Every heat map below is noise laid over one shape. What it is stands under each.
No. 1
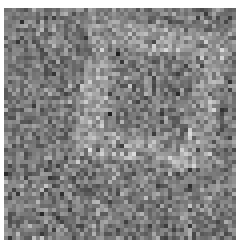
square frame
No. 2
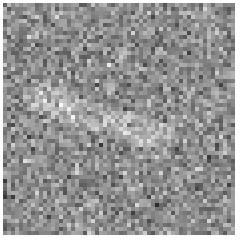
bar
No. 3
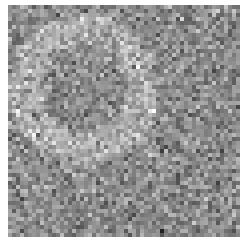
ring
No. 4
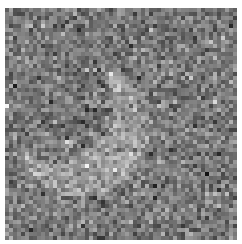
crescent
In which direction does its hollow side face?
up and left
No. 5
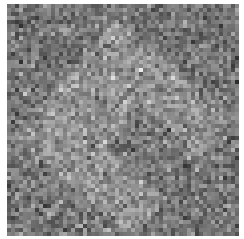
square with a notch
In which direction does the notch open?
down and right
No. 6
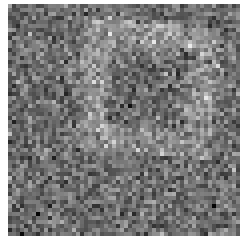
square frame
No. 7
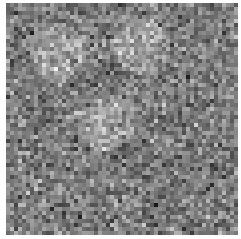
three dots
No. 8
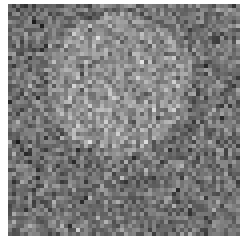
disc
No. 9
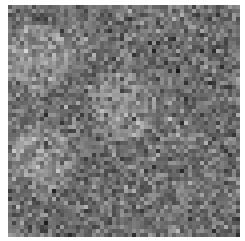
three dots
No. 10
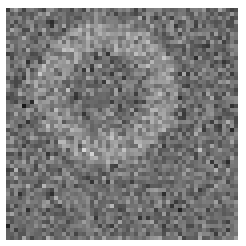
ring
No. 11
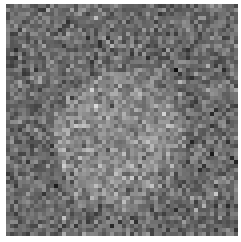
disc
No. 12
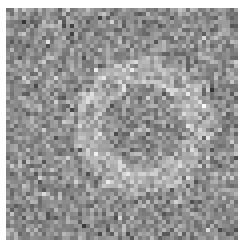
ring
